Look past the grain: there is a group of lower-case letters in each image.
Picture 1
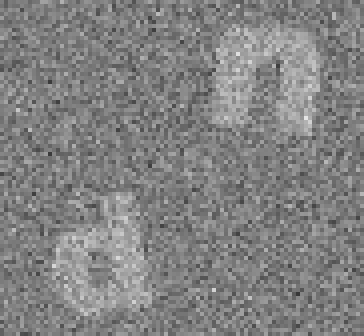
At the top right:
n
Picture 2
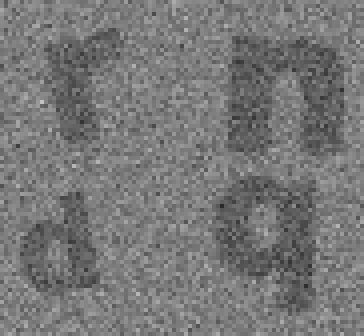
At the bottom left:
d
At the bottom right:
q
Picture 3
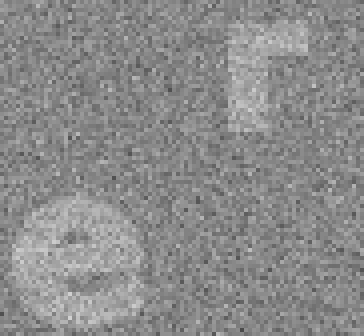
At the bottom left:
e
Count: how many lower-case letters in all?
2
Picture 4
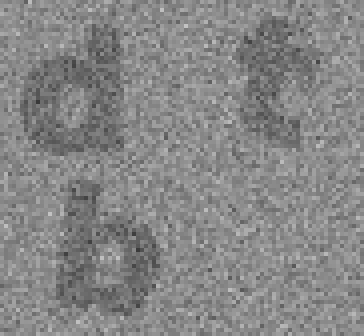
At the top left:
d
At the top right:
t
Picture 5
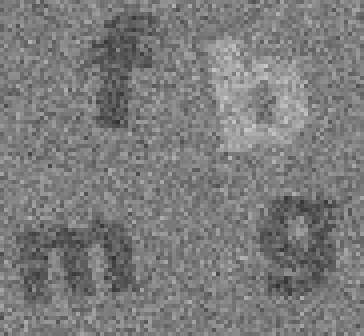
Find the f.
top left
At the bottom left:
m
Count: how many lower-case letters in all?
4
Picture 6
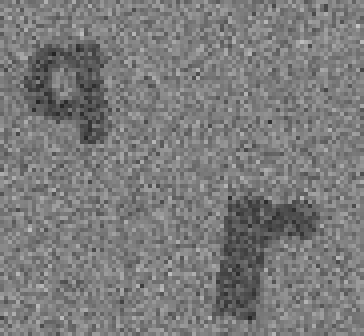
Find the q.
top left
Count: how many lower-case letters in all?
2
